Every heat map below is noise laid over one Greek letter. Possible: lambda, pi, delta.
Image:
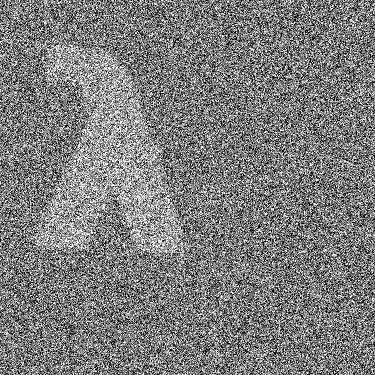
lambda
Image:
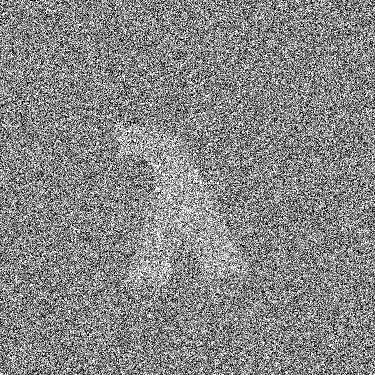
lambda
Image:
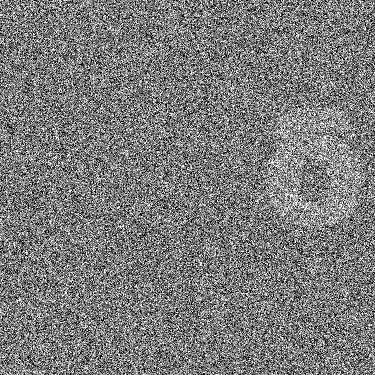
delta
